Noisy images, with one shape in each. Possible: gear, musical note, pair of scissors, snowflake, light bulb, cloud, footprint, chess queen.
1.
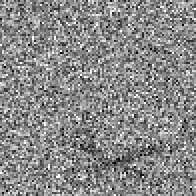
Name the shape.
pair of scissors
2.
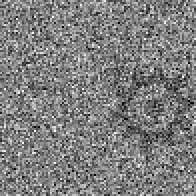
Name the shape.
gear
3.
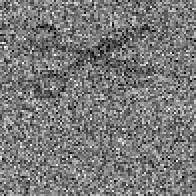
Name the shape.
pair of scissors
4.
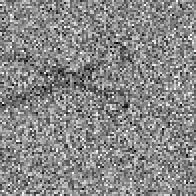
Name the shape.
pair of scissors
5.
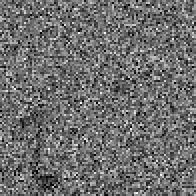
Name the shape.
musical note
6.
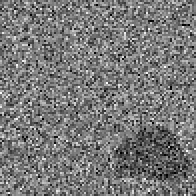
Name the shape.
cloud
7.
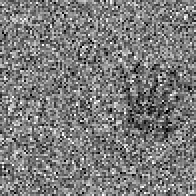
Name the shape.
chess queen
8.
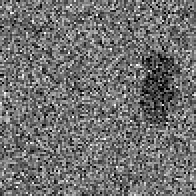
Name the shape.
footprint
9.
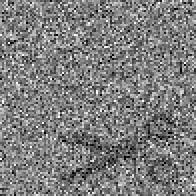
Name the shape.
pair of scissors
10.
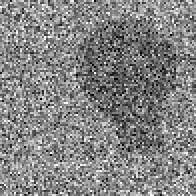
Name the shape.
light bulb
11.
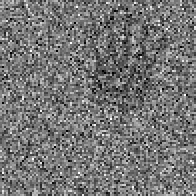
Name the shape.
chess queen
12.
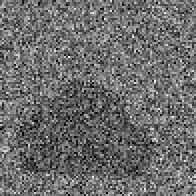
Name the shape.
cloud
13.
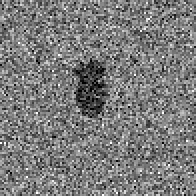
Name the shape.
footprint
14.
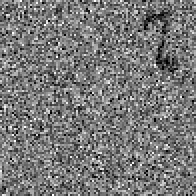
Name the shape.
musical note
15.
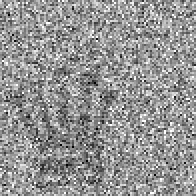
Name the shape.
chess queen
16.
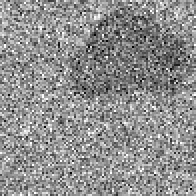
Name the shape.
cloud
